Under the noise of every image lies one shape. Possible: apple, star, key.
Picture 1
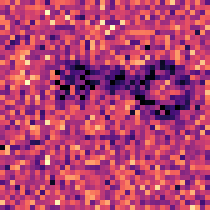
dark key
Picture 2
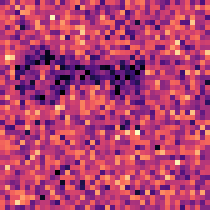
dark key
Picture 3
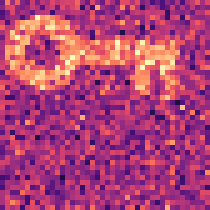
light key
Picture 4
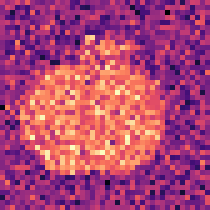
light apple
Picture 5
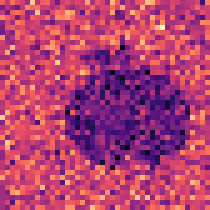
dark apple
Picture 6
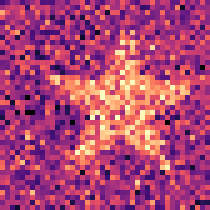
light star
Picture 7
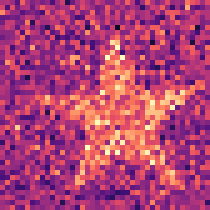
light star
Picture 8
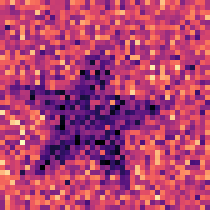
dark star
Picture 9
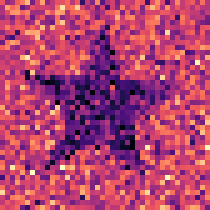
dark star
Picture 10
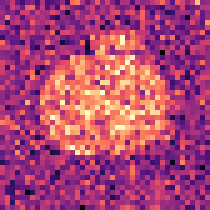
light apple
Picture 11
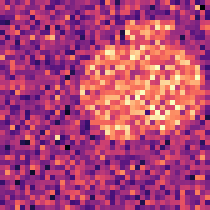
light apple
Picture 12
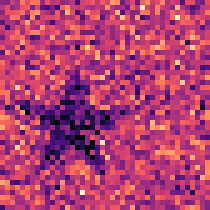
dark star
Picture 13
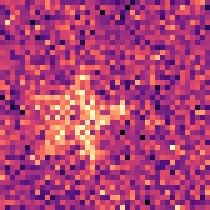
light star
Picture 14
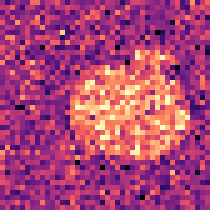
light apple
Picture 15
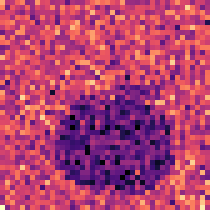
dark apple
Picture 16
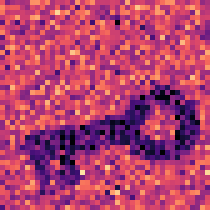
dark key
